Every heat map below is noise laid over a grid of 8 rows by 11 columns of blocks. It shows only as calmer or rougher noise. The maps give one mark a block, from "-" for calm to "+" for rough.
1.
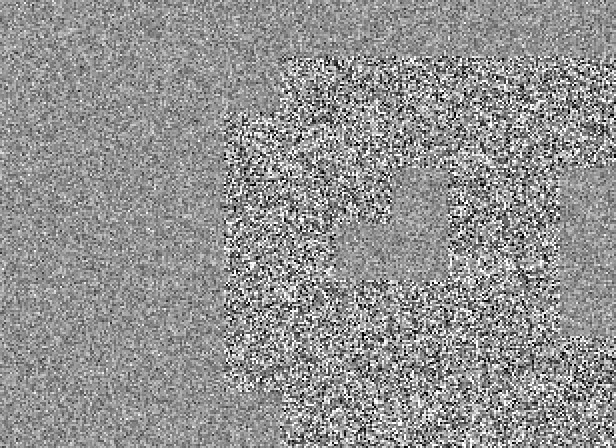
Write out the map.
-----------
-----++++++
----+++++++
----+++-++-
----++--++-
----++++++-
----+++++++
-----++++++
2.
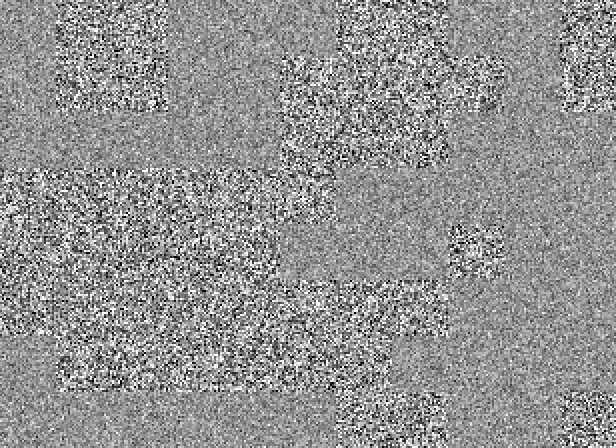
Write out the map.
-++---++--+
-++--++++-+
-----+++---
++++++-----
+++++---+--
++++++++---
-++++++----
------++--+
